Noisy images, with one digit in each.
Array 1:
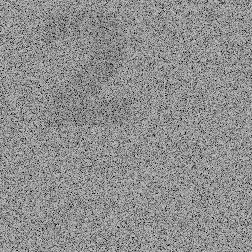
2
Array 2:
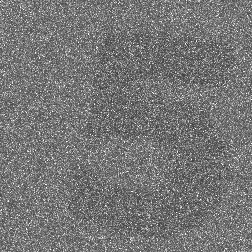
5
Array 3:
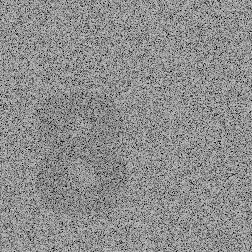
8
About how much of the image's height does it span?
half
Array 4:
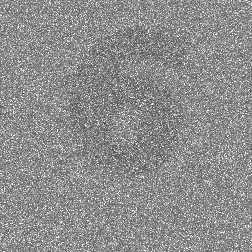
6
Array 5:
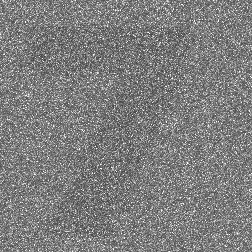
7
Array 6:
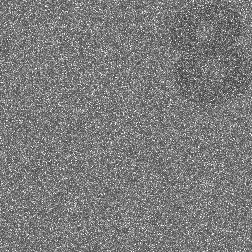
8
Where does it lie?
top right
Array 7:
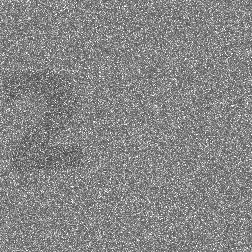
2
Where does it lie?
middle left
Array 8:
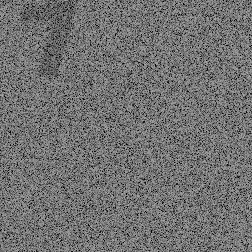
7
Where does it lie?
top left
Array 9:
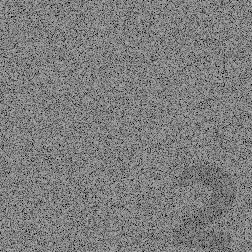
2
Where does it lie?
bottom right
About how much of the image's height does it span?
a third
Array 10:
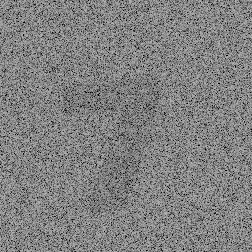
7
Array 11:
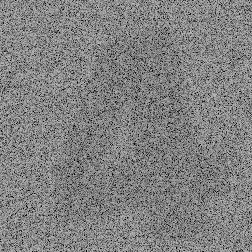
4
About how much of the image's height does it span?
nearly all
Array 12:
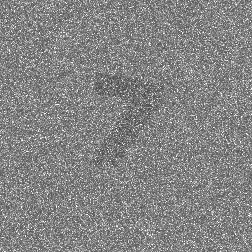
7
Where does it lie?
centre
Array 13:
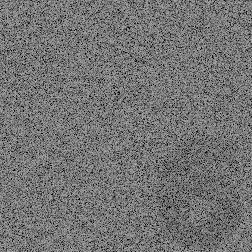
6
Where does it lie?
bottom right
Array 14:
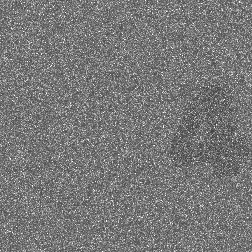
4
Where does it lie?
middle right
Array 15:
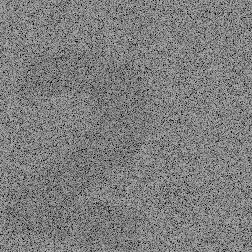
2
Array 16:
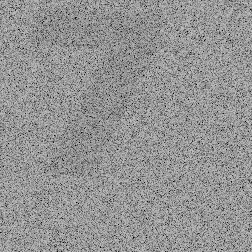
7
